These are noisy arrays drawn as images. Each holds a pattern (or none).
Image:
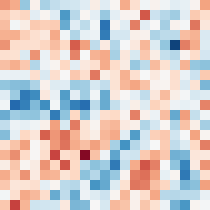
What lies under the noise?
spokes from one point
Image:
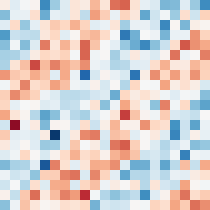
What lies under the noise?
diagonal stripes
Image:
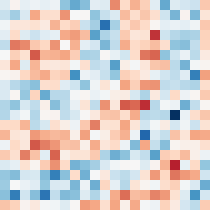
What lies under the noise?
rings round one point
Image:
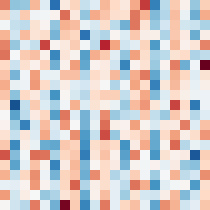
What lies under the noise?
vertical stripes
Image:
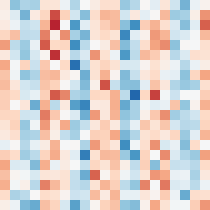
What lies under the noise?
vertical stripes
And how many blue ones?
4
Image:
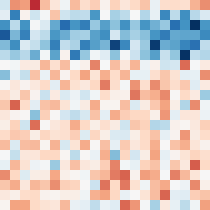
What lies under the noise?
one horizontal stripe
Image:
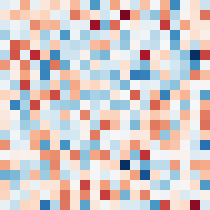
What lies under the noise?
only noise
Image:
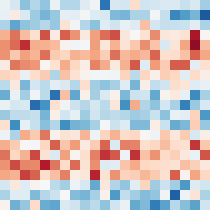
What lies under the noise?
horizontal stripes
